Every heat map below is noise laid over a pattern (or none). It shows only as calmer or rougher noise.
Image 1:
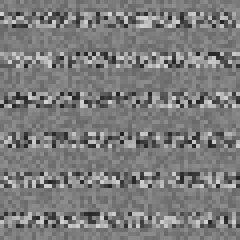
horizontal stripes
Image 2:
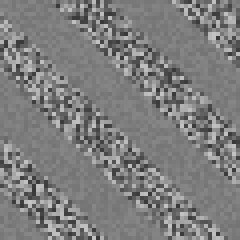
diagonal stripes
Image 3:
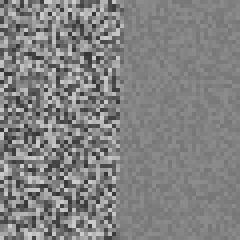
a sharp edge
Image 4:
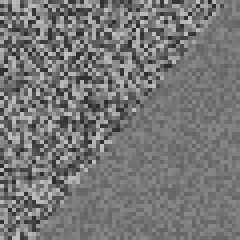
a sharp edge
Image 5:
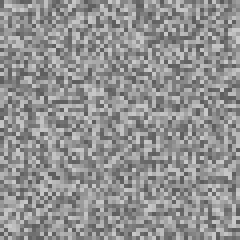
only noise
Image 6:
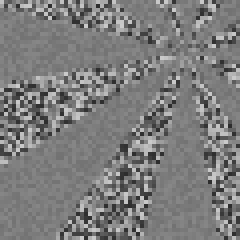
spokes from one point
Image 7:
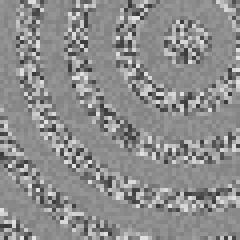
rings round one point
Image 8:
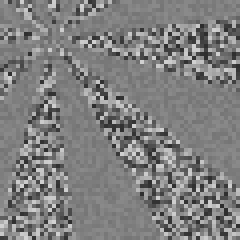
spokes from one point
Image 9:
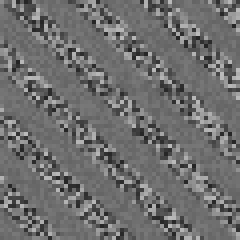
diagonal stripes
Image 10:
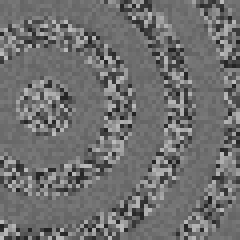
rings round one point
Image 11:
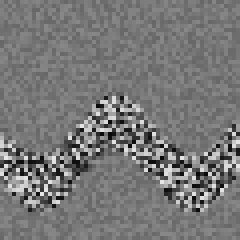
a wavy band
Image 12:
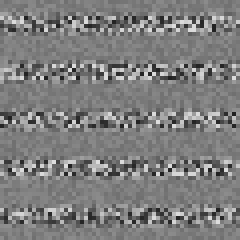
horizontal stripes
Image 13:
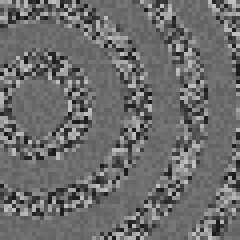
rings round one point
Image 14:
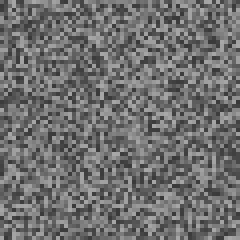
only noise
